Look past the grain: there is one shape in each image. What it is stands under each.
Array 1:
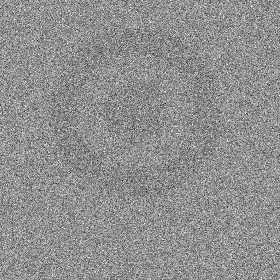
bullseye
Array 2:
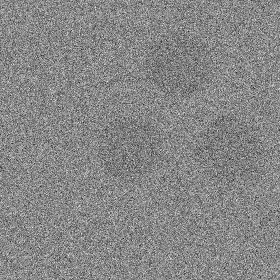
three dots
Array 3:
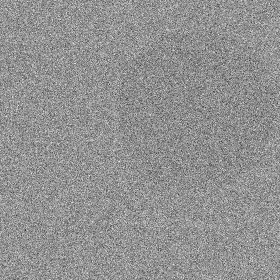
disc
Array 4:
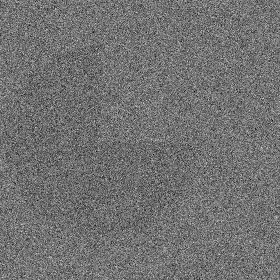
disc with a wedge cut out
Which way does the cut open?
up and right
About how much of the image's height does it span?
two thirds
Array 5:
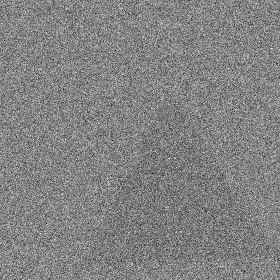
triangle
